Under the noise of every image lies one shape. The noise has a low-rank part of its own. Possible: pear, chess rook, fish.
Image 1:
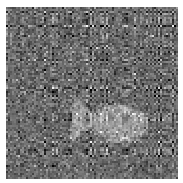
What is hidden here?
light fish
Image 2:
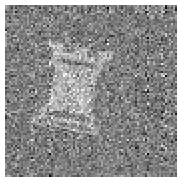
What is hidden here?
light chess rook
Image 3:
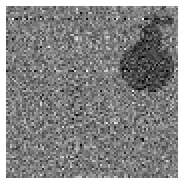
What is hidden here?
dark pear
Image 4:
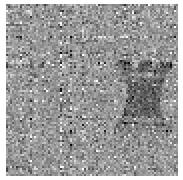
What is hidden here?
dark chess rook, middle right
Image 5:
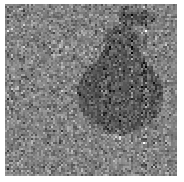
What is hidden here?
dark pear
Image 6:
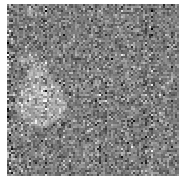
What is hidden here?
light pear, middle left
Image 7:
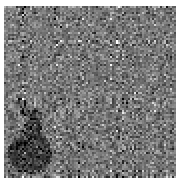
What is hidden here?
dark pear, bottom left
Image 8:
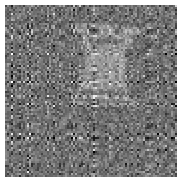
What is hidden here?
light chess rook
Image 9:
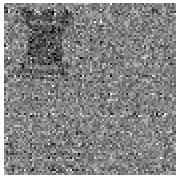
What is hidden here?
dark chess rook, top left
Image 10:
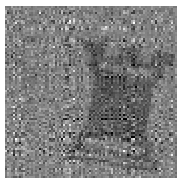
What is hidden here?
dark chess rook
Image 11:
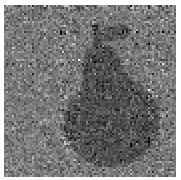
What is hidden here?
dark pear
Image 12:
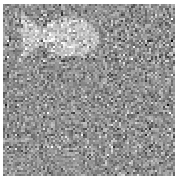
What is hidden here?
light fish
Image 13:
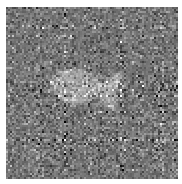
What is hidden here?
light fish, centre
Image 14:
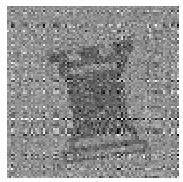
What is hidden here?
dark chess rook
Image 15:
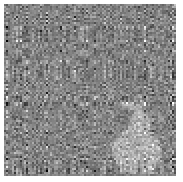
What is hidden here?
light pear, bottom right
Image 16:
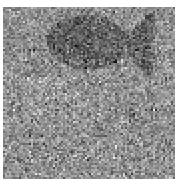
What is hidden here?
dark fish
